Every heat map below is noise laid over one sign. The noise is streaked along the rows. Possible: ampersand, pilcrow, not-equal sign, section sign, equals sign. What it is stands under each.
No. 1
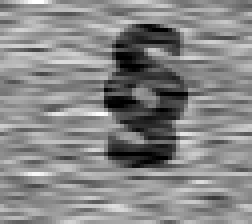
section sign
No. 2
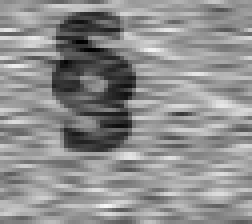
section sign
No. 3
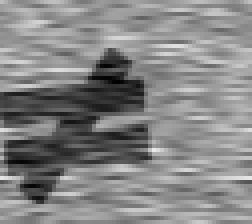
not-equal sign
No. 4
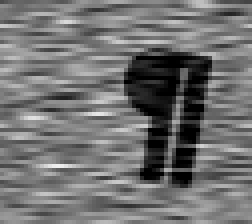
pilcrow
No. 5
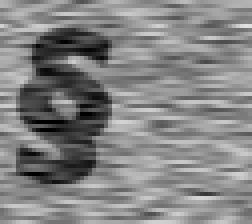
section sign
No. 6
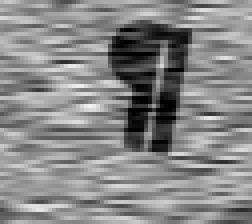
pilcrow
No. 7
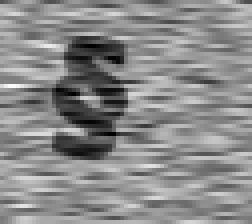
section sign
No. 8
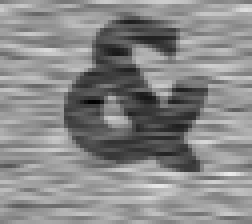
ampersand
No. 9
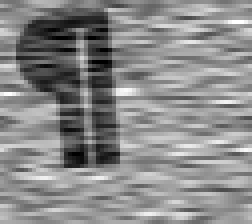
pilcrow
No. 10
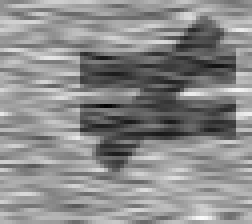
not-equal sign
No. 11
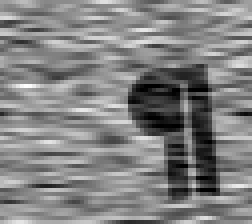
pilcrow
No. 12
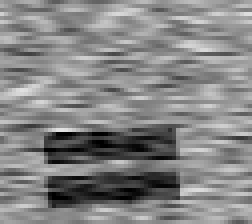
equals sign
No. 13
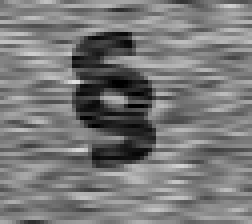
section sign
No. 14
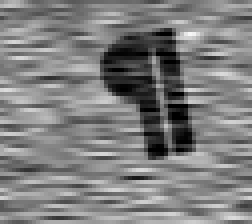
pilcrow
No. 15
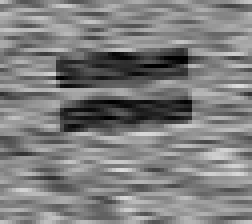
equals sign
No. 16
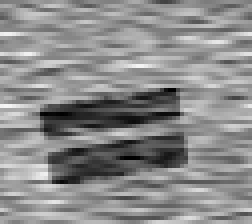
equals sign
